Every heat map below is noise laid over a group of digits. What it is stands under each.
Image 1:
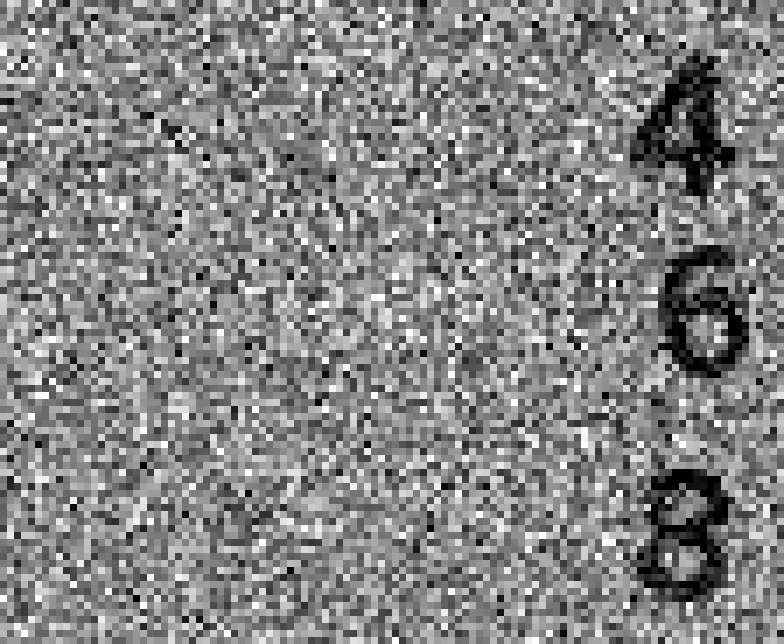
top right: 4; middle right: 6; bottom right: 8
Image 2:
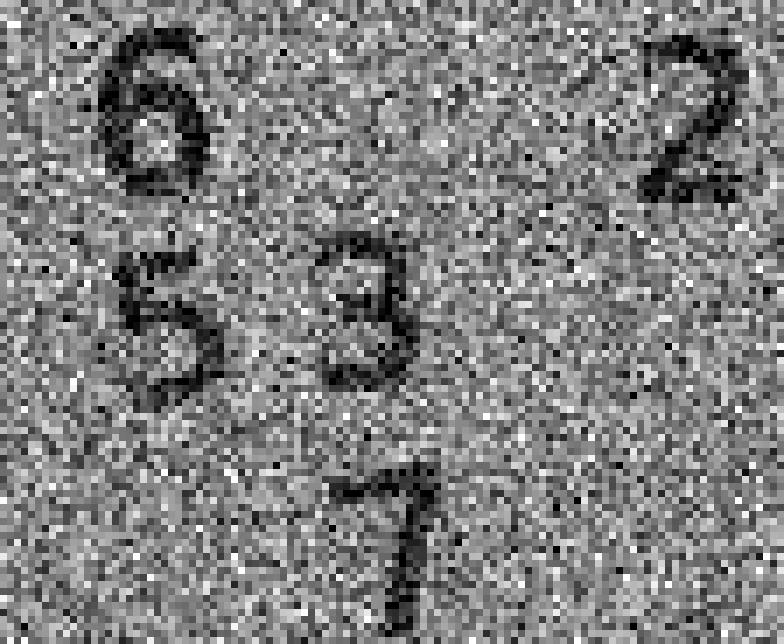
top left: 6; top right: 2; middle left: 5; centre: 3; bottom middle: 7
